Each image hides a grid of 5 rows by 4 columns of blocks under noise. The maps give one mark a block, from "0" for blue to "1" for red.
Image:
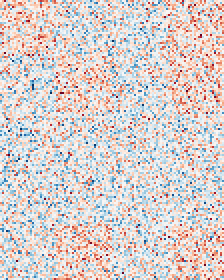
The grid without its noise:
1 0 0 1
0 1 0 1
0 0 0 0
0 0 0 0
0 1 0 1
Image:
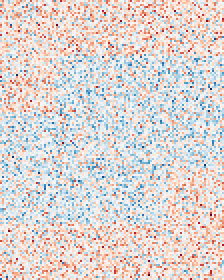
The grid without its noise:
1 1 1 1
1 0 0 0
0 0 0 0
0 0 0 1
1 1 1 1
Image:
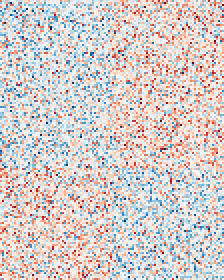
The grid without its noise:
0 0 1 1
0 0 1 1
0 0 1 1
1 1 0 0
1 1 0 0
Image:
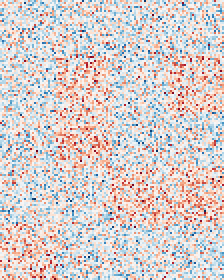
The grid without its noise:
0 0 0 0
0 1 0 1
0 1 0 0
0 0 1 1
1 0 0 0
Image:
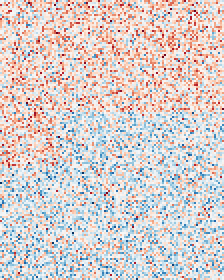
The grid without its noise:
1 1 1 1
1 1 1 1
1 0 0 0
0 0 0 0
0 0 0 0
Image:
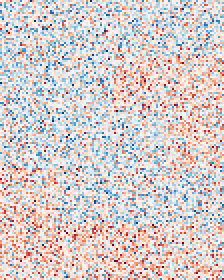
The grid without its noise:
0 0 0 0
0 0 1 1
0 0 0 1
1 0 0 0
1 1 1 1
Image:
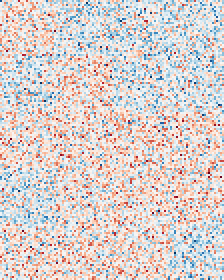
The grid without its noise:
1 0 0 0
0 1 0 0
1 1 1 1
0 1 1 1
1 1 1 0
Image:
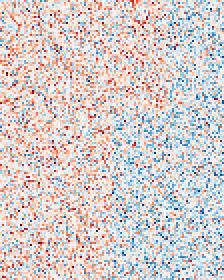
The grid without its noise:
1 1 1 0
1 1 1 0
1 1 0 0
1 1 0 0
1 1 0 0
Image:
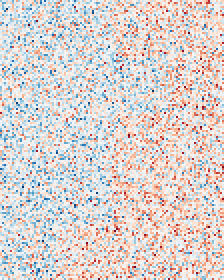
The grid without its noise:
0 0 1 1
0 0 0 1
0 0 1 1
0 0 1 1
0 1 1 1
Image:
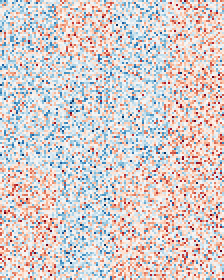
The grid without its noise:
0 1 0 1
0 0 0 1
0 0 0 1
1 0 1 1
1 0 1 1
